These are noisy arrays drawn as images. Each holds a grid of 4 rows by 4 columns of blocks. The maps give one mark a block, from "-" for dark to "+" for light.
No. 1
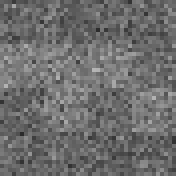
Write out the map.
- - - -
+ + + -
- + - +
- - - -
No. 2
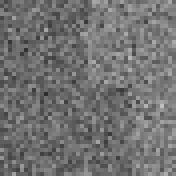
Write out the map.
- - + +
- - + +
- - - +
- - - +
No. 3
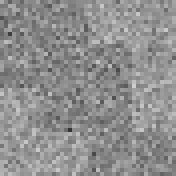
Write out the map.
- - + +
- - - +
+ - - +
+ + - -
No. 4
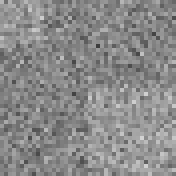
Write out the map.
+ - - -
- - - -
- - + +
- - + +
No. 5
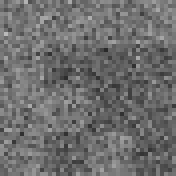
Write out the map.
+ + + +
+ - - -
+ + - -
+ - + -
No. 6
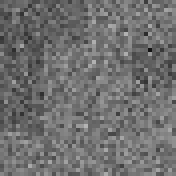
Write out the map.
- - + +
- + + -
- + + +
+ + + +
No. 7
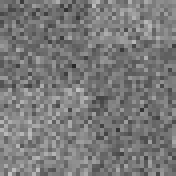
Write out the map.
- - + +
- - - -
+ + - -
+ + - -
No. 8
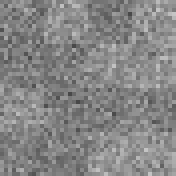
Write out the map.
- + - +
- - + +
+ - - -
- - + +
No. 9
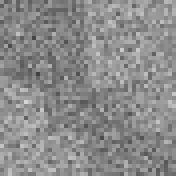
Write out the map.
- - + +
- - + +
+ - - +
+ + - -
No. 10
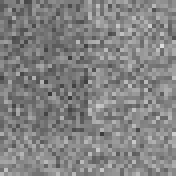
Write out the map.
- - + +
- - + +
- - + +
+ + + +
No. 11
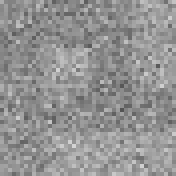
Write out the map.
- - - +
- + - +
- - - -
- + + +
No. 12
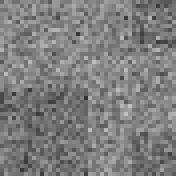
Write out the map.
+ + + -
+ + + +
- - + +
- - + -
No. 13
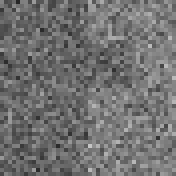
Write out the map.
- - + +
- - - +
- - + +
- - + +
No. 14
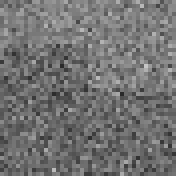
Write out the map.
+ + + +
- - + +
- - - -
- - - -
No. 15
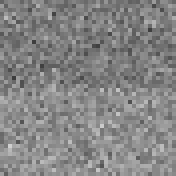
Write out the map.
- - - -
- - - -
+ + + +
+ + + +
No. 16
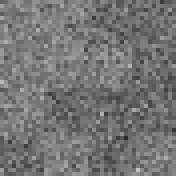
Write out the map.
+ + - -
+ + + -
+ - - -
- + - +
